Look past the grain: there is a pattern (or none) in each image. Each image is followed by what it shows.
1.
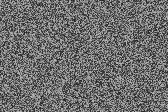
only noise
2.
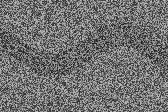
a wavy band
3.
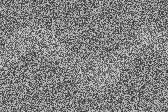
a wavy band
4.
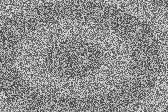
rings round one point
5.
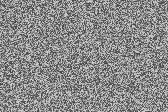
only noise
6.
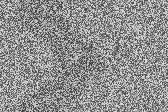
a wavy band
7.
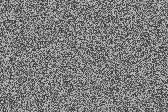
only noise
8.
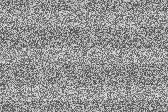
horizontal stripes
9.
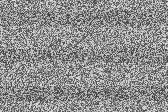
horizontal stripes
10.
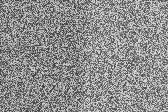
a sharp edge
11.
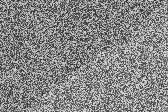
a sharp edge
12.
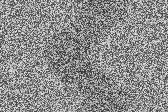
a wavy band
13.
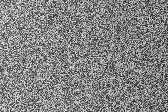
a smooth slope
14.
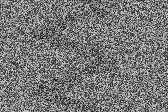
a wavy band
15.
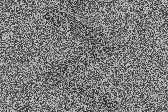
a wavy band
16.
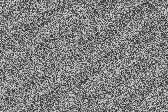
diagonal stripes
